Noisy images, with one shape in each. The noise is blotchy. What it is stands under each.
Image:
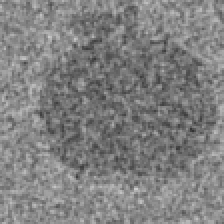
apple
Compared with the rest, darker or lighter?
darker
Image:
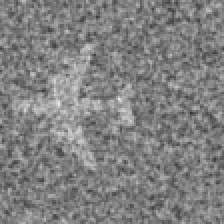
airplane
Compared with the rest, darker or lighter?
lighter
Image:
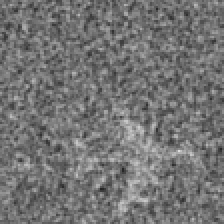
airplane
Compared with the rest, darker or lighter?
lighter
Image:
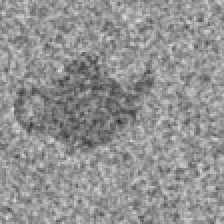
teapot
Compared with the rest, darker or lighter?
darker
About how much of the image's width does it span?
two thirds
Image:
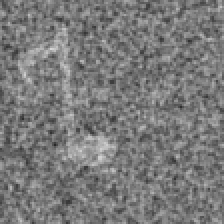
musical note
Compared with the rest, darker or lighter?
lighter
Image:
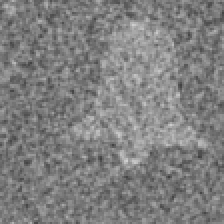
bell
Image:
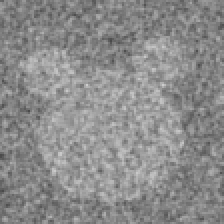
bear's head
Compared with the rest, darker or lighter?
lighter
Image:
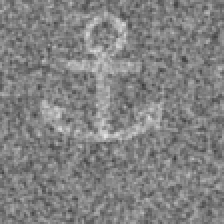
anchor
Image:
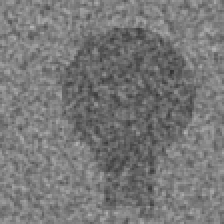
light bulb
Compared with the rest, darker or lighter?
darker
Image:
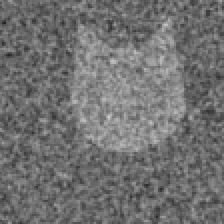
cat's head
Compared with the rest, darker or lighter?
lighter
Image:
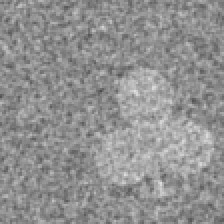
club
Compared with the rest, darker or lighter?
lighter
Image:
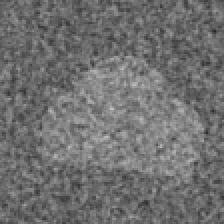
cloud
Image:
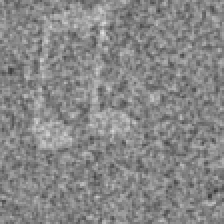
pair of musical notes
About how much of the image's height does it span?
two thirds
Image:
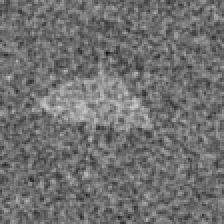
umbrella
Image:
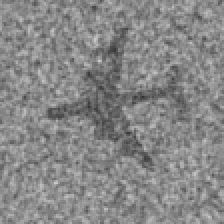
airplane
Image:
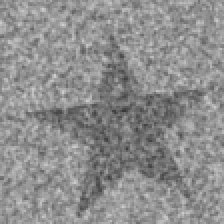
star
